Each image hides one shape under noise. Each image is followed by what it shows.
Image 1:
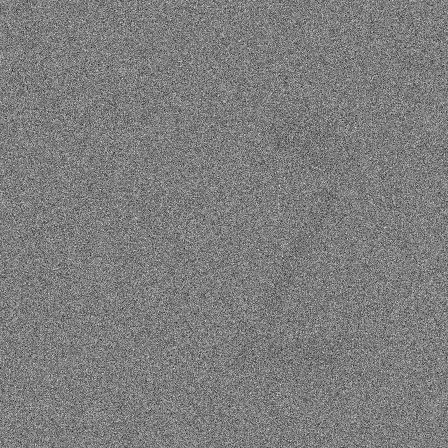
musical note
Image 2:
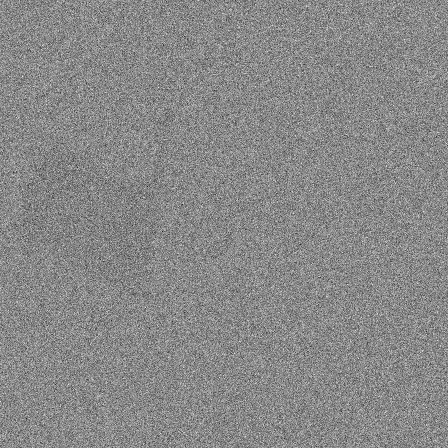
flag
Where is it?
middle left
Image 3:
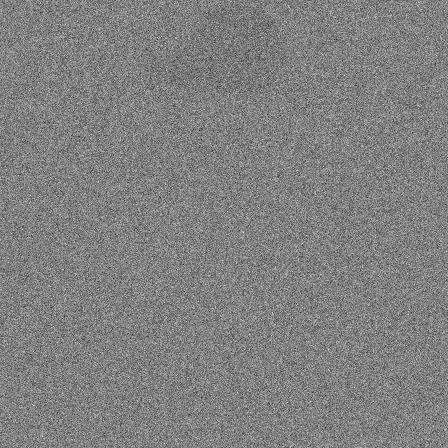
pear
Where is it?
top middle
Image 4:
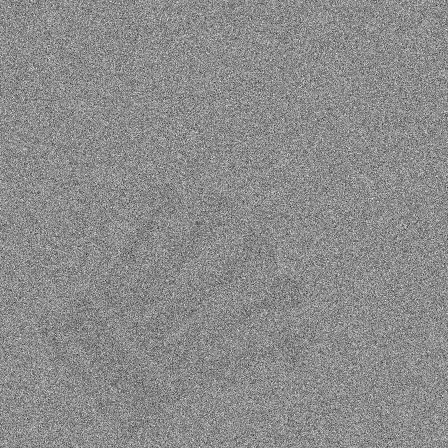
chess queen
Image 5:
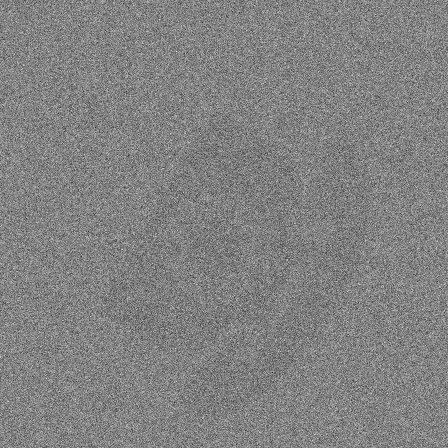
telephone
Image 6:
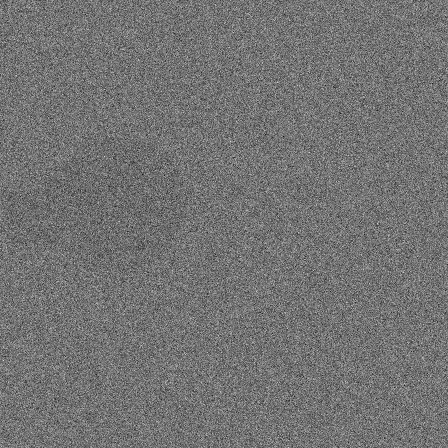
light bulb
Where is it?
middle left
